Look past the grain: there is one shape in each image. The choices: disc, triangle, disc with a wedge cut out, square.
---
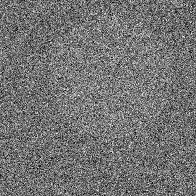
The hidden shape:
disc
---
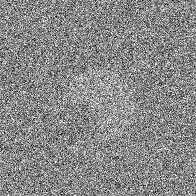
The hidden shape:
disc with a wedge cut out
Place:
centre
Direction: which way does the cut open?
down and left
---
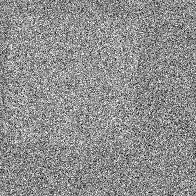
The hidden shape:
square
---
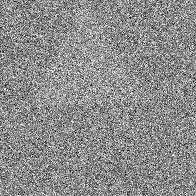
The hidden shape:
triangle
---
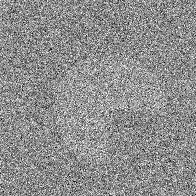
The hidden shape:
disc with a wedge cut out
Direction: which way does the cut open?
down and right
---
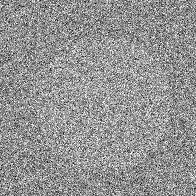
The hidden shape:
disc
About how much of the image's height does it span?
two thirds
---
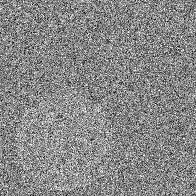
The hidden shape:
disc
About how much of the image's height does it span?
half
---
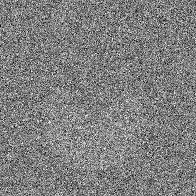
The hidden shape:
disc with a wedge cut out
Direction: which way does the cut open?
up
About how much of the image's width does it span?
half
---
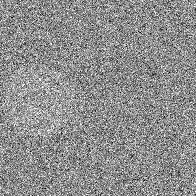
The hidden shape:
disc
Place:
middle left
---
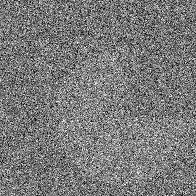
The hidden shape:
disc with a wedge cut out
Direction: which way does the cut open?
up and right
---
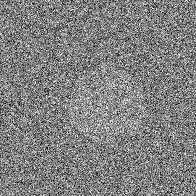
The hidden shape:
disc
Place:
centre
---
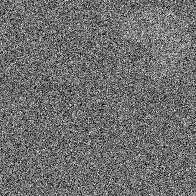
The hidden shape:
disc with a wedge cut out
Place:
top right
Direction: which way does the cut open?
down and left
